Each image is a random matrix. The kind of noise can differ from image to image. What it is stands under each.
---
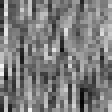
streaked along the columns
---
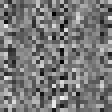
columns of uneven size
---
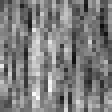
streaked along the columns
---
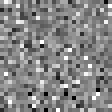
heavy tails
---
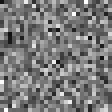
independent entries
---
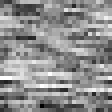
streaked along the rows
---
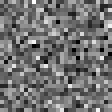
independent entries
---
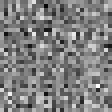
low rank plus noise
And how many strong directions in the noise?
three or four
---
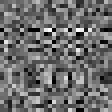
low rank plus noise
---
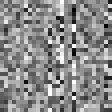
columns of uneven size
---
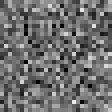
low rank plus noise
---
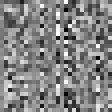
columns of uneven size
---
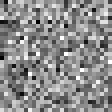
independent entries
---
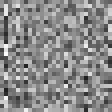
columns of uneven size
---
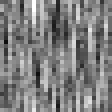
streaked along the columns
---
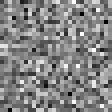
low rank plus noise
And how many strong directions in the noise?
five to eight
